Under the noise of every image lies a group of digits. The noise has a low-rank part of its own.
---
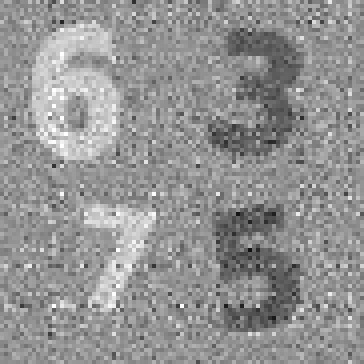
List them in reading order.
top left: light 6; top right: dark 3; bottom left: light 7; bottom right: dark 5
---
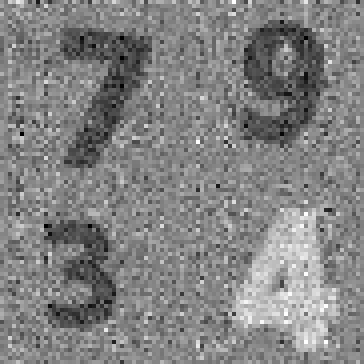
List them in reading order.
top left: dark 7; top right: dark 9; bottom left: dark 3; bottom right: light 4
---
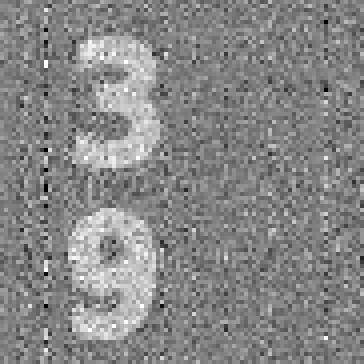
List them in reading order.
top left: light 3; bottom left: light 9
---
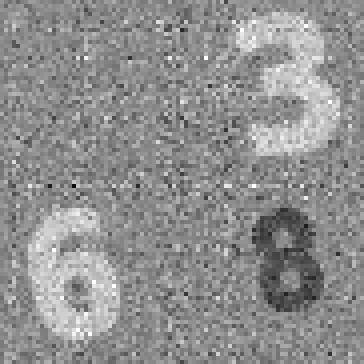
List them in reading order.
top right: light 3; bottom left: light 6; bottom right: dark 8
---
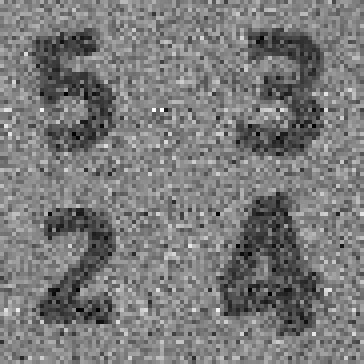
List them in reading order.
top left: dark 5; top right: dark 3; bottom left: dark 2; bottom right: dark 4
